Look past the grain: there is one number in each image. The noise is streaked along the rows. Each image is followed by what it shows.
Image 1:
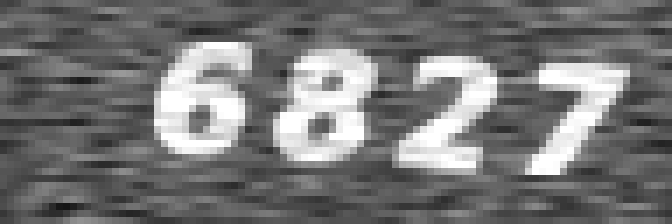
6827
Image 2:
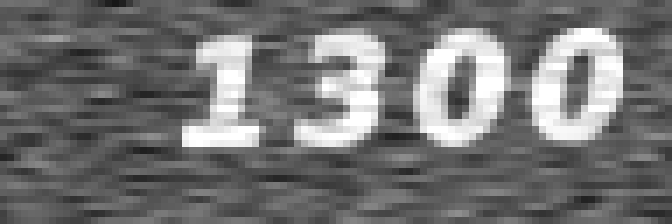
1300
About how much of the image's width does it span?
two thirds
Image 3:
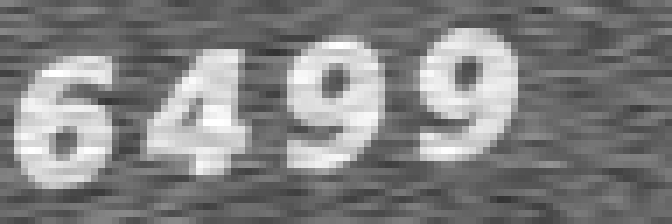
6499
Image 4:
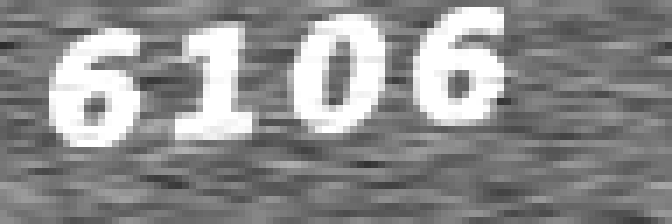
6106
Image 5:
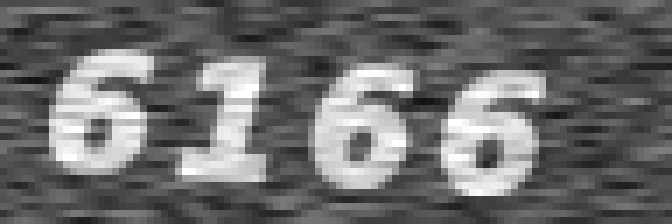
6166
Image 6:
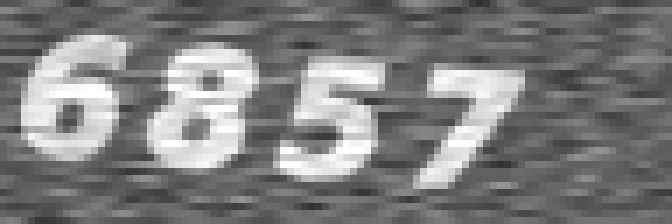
6857
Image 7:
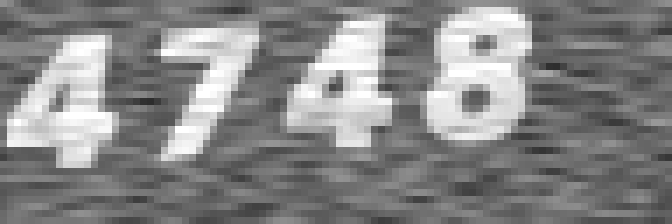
4748
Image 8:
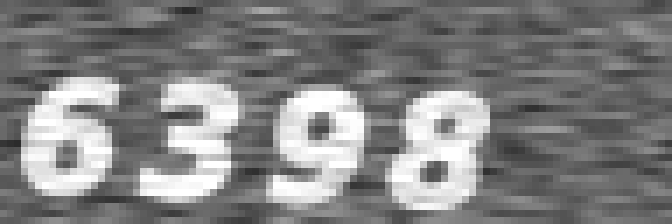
6398
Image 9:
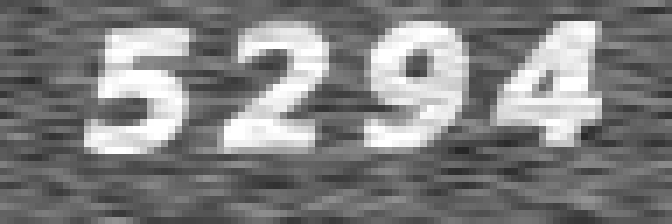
5294
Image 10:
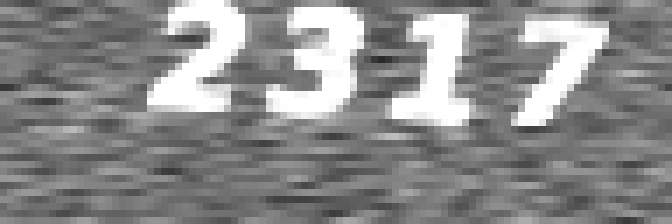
2317
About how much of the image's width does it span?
two thirds
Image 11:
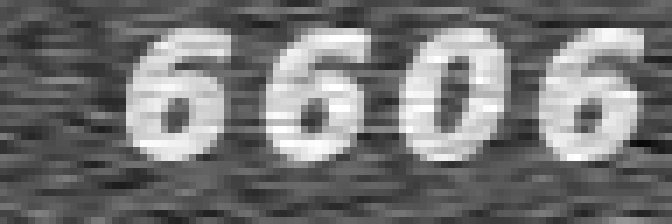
6606
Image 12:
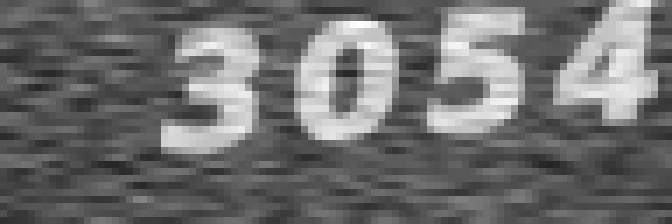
3054
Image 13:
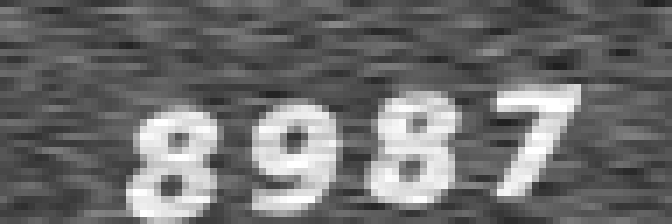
8987
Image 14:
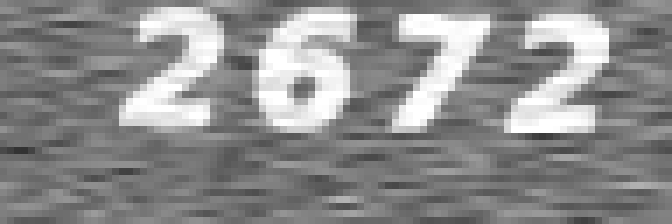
2672
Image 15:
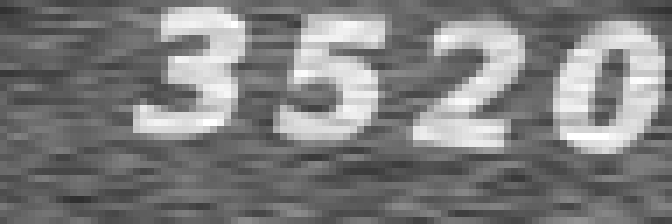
3520
